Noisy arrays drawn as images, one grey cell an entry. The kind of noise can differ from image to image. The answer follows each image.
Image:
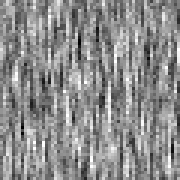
streaked along the columns
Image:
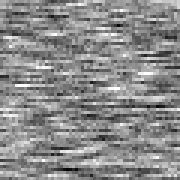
streaked along the rows
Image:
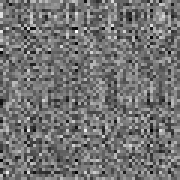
low rank plus noise
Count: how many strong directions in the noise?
two
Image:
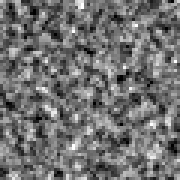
blotchy
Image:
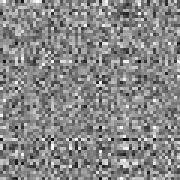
low rank plus noise
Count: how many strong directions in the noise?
two
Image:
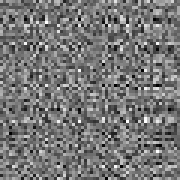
low rank plus noise
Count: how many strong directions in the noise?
one
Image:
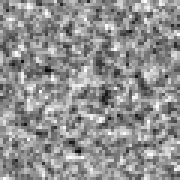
blotchy
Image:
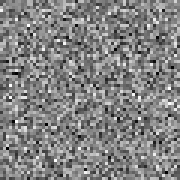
independent entries
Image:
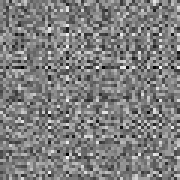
low rank plus noise
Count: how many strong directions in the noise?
one
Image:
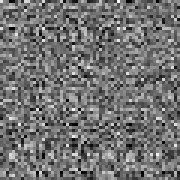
low rank plus noise
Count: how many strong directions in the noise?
two
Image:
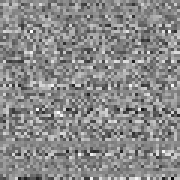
rows of uneven size
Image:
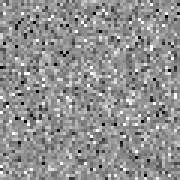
heavy tails
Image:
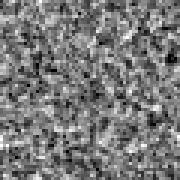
blotchy
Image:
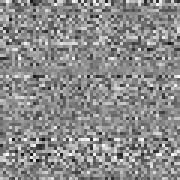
rows of uneven size
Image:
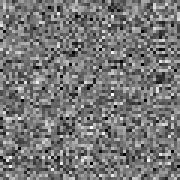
low rank plus noise
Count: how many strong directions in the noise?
five to eight
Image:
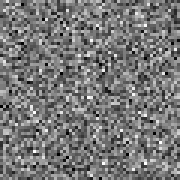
independent entries
